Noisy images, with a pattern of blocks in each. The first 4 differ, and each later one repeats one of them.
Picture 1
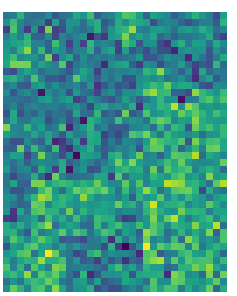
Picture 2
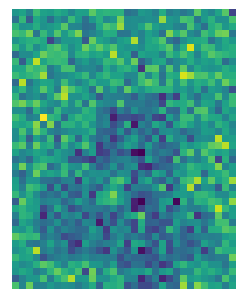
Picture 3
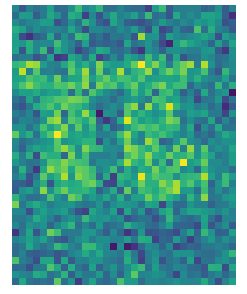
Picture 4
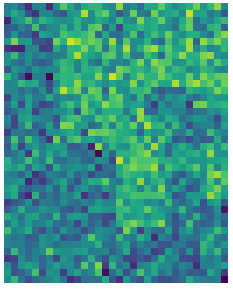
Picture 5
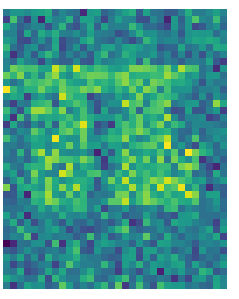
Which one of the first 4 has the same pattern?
3
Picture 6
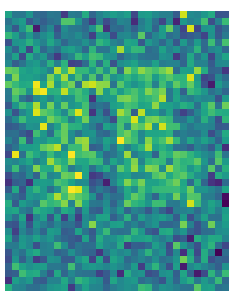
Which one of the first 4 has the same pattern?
3
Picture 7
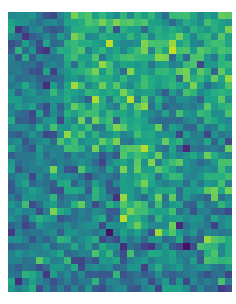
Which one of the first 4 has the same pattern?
4
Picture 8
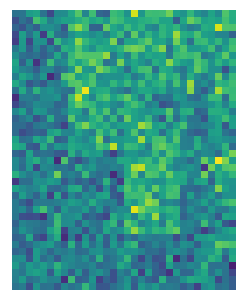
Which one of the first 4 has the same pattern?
4
